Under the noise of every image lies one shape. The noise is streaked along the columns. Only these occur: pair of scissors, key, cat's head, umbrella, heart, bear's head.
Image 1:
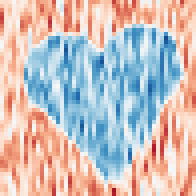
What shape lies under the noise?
heart
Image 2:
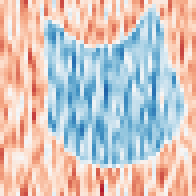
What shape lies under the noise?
cat's head
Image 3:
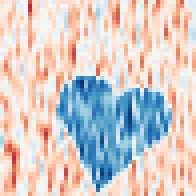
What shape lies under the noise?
heart
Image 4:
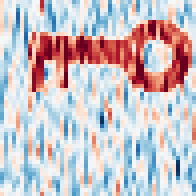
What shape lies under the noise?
key
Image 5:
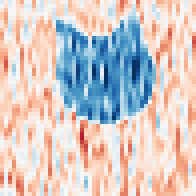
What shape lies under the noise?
cat's head
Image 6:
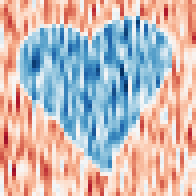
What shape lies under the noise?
heart
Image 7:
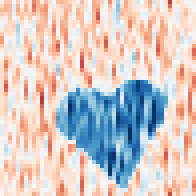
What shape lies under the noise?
heart
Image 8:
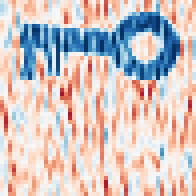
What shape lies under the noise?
key
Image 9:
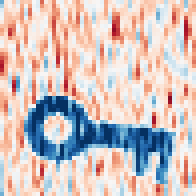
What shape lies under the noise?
key
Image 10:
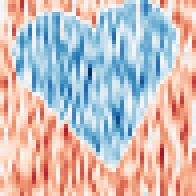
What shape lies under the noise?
heart
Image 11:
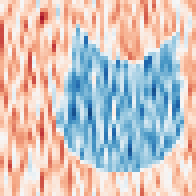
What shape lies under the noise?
cat's head
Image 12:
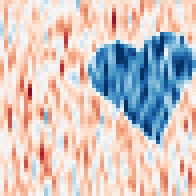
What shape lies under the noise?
heart
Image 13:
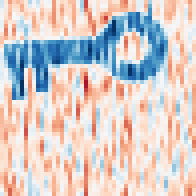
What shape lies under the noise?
key
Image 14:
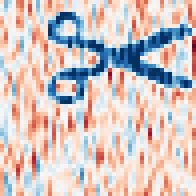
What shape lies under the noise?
pair of scissors
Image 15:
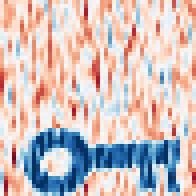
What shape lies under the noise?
key
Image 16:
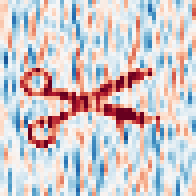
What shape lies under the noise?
pair of scissors
